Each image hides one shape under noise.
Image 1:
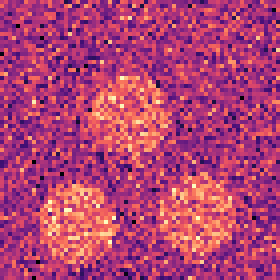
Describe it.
light three dots
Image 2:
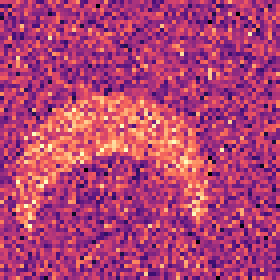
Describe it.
light crescent
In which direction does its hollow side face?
down
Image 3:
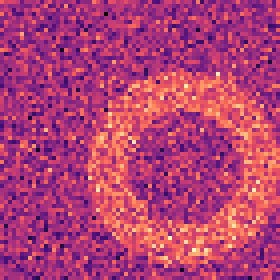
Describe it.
light ring
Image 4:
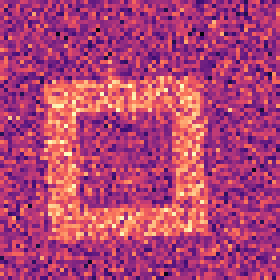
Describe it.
light square frame
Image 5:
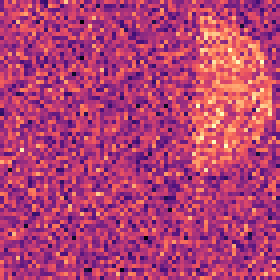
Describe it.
light half disc
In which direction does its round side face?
right
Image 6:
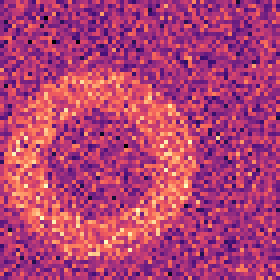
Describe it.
light ring
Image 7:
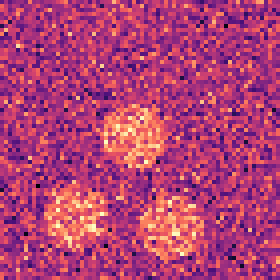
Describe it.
light three dots
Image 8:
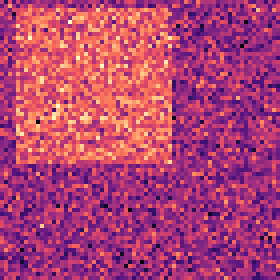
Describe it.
light square
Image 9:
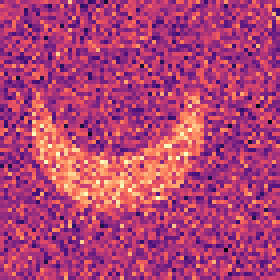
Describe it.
light crescent
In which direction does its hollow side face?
up
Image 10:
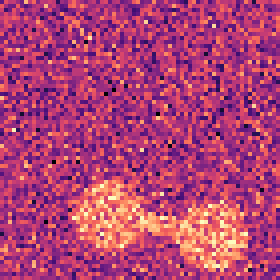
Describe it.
light dumbbell
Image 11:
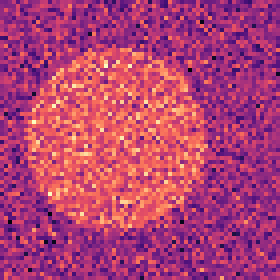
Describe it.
light disc
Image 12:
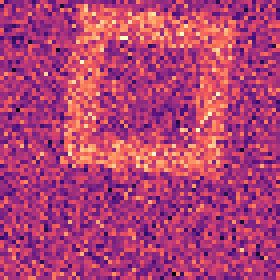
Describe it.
light square frame
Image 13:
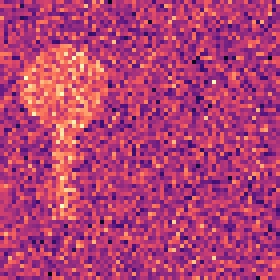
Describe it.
light lollipop
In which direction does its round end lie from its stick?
up
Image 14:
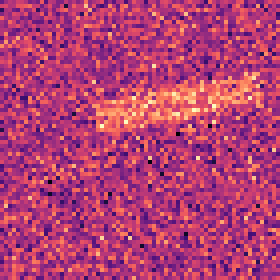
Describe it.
light bar
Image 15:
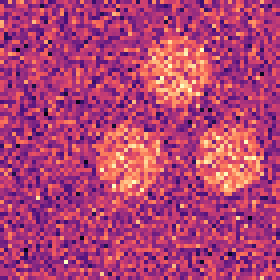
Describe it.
light three dots
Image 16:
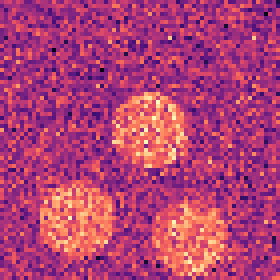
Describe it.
light three dots
